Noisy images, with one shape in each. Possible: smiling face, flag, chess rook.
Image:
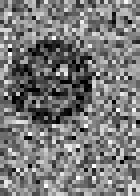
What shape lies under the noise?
smiling face
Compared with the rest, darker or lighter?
darker
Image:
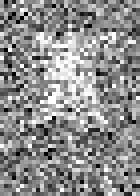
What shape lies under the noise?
chess rook
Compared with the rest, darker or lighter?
lighter
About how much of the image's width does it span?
half
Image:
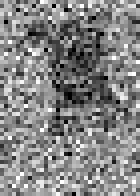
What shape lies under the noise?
chess rook
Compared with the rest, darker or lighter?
darker
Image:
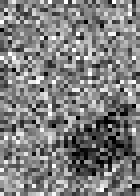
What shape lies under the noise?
flag
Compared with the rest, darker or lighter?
darker
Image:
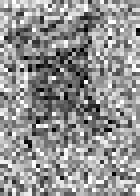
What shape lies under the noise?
chess rook
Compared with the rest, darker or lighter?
darker
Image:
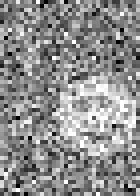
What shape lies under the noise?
smiling face
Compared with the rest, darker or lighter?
lighter
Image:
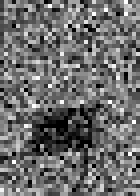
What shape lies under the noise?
flag
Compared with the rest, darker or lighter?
darker
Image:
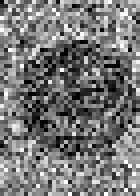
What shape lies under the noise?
smiling face
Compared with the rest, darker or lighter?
darker
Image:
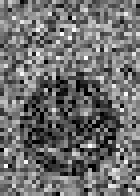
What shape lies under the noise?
smiling face
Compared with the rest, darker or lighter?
darker
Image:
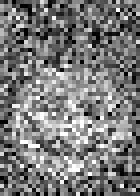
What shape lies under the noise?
smiling face
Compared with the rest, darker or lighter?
lighter
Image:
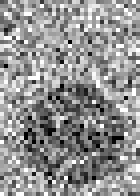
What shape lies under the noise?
smiling face
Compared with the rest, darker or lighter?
darker
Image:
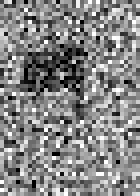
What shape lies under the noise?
flag
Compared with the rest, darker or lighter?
darker
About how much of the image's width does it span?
half
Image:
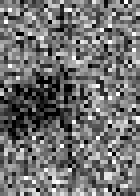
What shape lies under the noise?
flag
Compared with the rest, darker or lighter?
darker
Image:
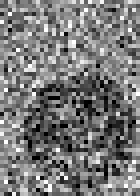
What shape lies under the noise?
smiling face
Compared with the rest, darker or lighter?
darker
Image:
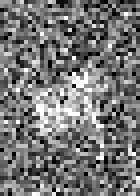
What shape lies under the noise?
flag
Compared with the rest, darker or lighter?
lighter
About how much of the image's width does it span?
half
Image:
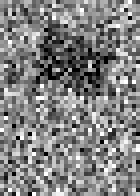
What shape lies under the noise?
flag
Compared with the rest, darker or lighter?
darker
